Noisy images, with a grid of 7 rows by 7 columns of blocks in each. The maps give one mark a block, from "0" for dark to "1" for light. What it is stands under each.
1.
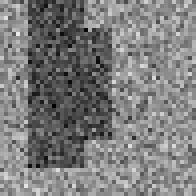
1001111
1000111
1000111
1000111
1000111
1001111
1111111
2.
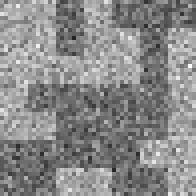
1101000
1101101
1111101
1000001
1100001
0000011
0011001
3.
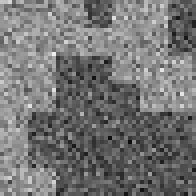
1110110
1111110
1100111
1100011
1000000
1000000
1100000
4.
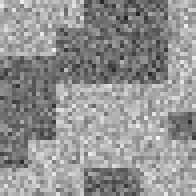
1110001
1100001
0000001
0011111
0011110
0111111
1110011
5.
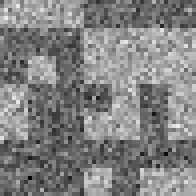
1110000
0001111
0101111
1000101
1001101
0000000
0001011
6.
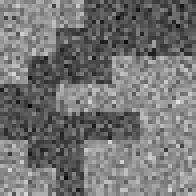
1110000
1100000
1000111
0011111
0000011
1001111
1101111
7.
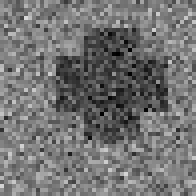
1111111
1110011
1100001
1100001
1110011
1111111
1111111
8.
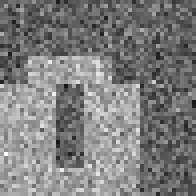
0000000
0000000
0111000
1101100
1101100
1101100
1111100
